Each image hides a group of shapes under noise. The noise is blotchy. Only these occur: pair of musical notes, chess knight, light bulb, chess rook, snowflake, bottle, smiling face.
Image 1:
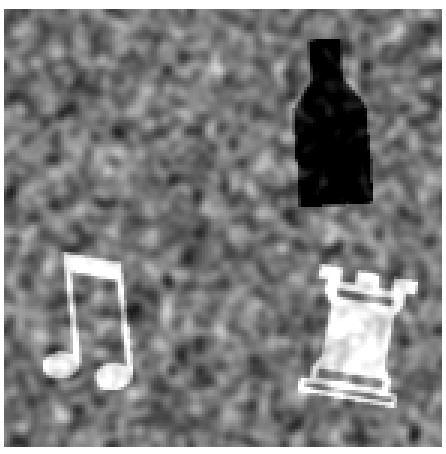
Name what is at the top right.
bottle
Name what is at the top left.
nothing
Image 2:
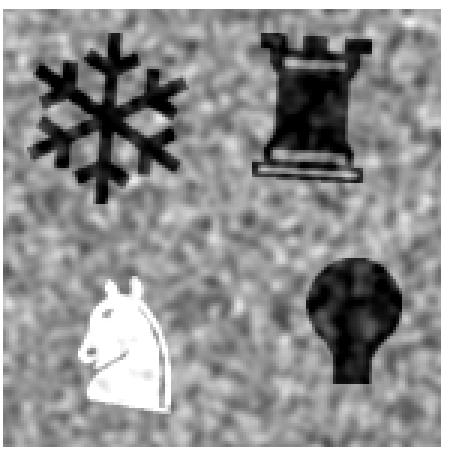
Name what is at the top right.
chess rook
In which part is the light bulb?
bottom right
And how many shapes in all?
4
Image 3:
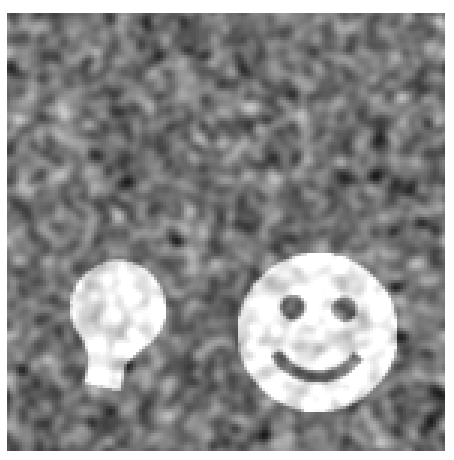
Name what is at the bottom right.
smiling face
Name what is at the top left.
nothing
